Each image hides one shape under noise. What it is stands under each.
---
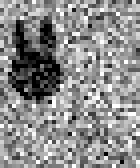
rabbit's head
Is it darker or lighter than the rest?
darker
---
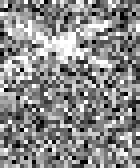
pair of scissors
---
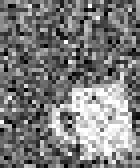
cup
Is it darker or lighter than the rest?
lighter
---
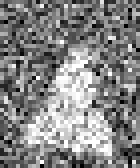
chess pawn
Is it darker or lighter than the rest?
lighter
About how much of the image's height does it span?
two thirds
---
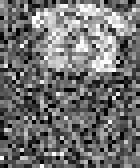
telephone
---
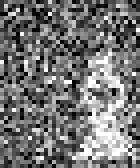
chess bishop
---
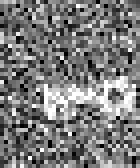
key
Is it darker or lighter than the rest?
lighter
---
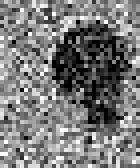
light bulb
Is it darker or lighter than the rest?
darker
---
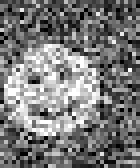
smiling face
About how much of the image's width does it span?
two thirds
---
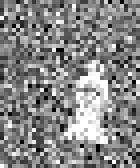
chess bishop
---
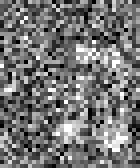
pair of musical notes
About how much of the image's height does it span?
two thirds
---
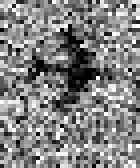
airplane
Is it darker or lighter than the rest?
darker
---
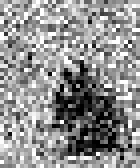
chess knight
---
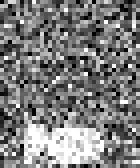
fish
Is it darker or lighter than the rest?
lighter
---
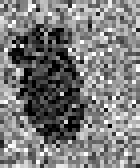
footprint
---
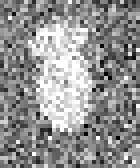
footprint
